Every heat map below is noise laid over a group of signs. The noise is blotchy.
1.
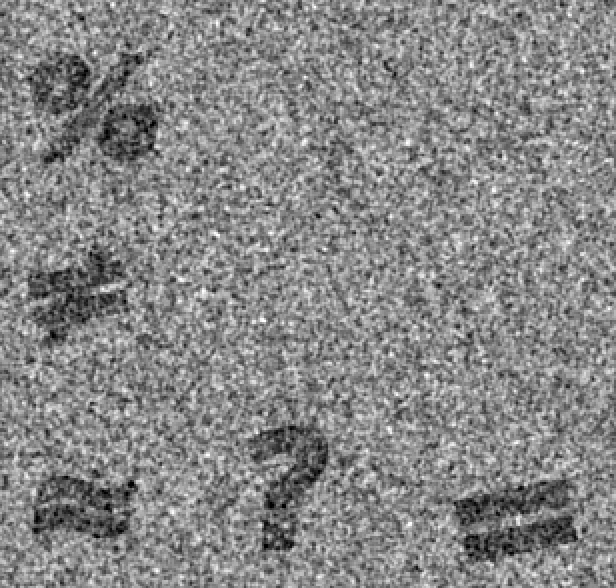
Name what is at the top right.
nothing
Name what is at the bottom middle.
question mark
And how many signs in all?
5
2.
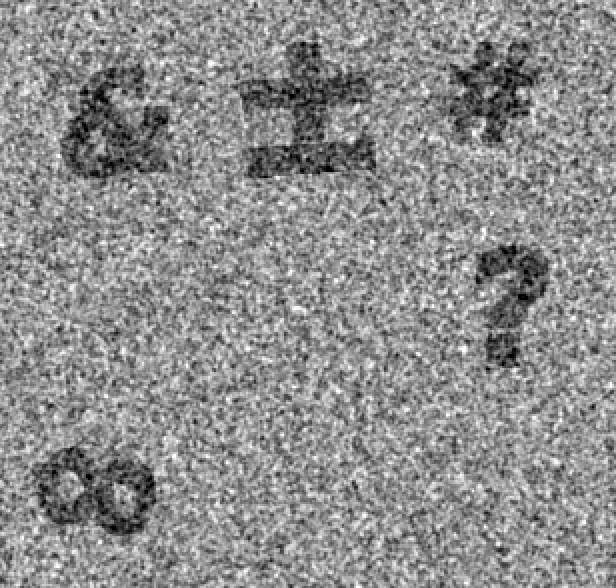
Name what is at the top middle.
plus-minus sign
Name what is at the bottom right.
nothing
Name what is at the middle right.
question mark
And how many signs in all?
5
